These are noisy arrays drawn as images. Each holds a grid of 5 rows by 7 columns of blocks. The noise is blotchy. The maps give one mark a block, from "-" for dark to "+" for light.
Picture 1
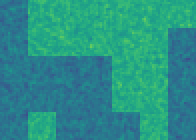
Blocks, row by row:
- + + + + + +
- + + + + + -
- - - - + + -
- - - - + + -
- + - - - + -
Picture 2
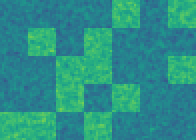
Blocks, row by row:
- - - - + - +
- + - + - - -
- - + + - - +
- - + - + - -
+ + - + - - -
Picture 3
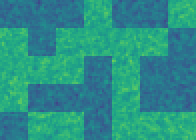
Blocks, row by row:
- - - + - - +
+ - + + + + -
+ + + - + - -
+ - - - + - -
- + + - + + +
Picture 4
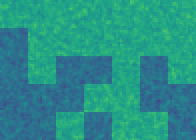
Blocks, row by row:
+ + + + + + +
- + + + + + +
- + - - + - +
- - - + + - -
- - + - + + -
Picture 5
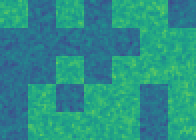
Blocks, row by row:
+ - + - + + -
- - - - - + +
- - + - + + +
- + - + + - +
- + + + + - +
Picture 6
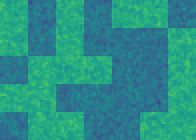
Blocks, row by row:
+ - + - + + -
+ - + - - - +
- + + + - - +
+ + - - - - +
- + + - - + +
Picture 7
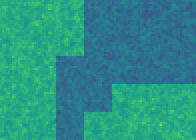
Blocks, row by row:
+ + + - - - -
+ + + - - - -
+ + - - - - -
+ + - - + + +
+ + - + + + +
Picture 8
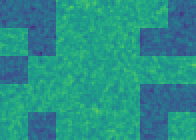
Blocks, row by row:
- - + + + + -
+ - + + + - -
- + + + + + +
+ + + + + - -
+ - + + + - +
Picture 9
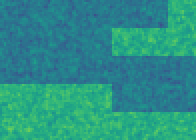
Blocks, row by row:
- - - - - - +
- - - - + + +
- - - - - - -
+ + + + - - -
+ + + + + + +
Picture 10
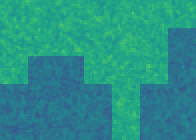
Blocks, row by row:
+ + + + + + +
+ + + + + + -
+ - - + + + -
- - - - + - -
- - - - + - -
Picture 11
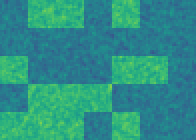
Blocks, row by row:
- + + - + - -
- - - - - - -
+ - - - + + -
- + + + - - -
+ + + - + - -
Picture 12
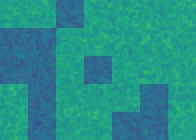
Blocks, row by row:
+ + - + + + +
- - + + + + +
- - + - + + +
+ - + + + - +
+ - + + - - +
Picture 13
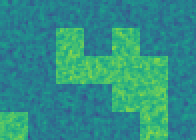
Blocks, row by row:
- - - - - - -
- - + - + - -
- - + + + + -
- - - - + + -
+ - - - - + -
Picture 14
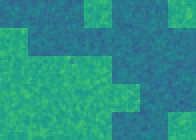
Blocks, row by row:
- - - + - - +
+ - - - - - -
+ + + + - - -
+ + + + + - -
+ + + + - - +
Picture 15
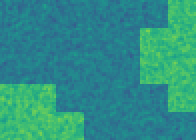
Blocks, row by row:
- - - - - - +
- - - - - + +
- - - - - + +
+ + - - - - +
+ + + - - - -
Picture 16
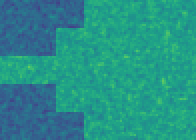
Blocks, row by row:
- - - + + + +
- - + + + + +
+ + + + + + +
- - + + + + +
- - - + + + +
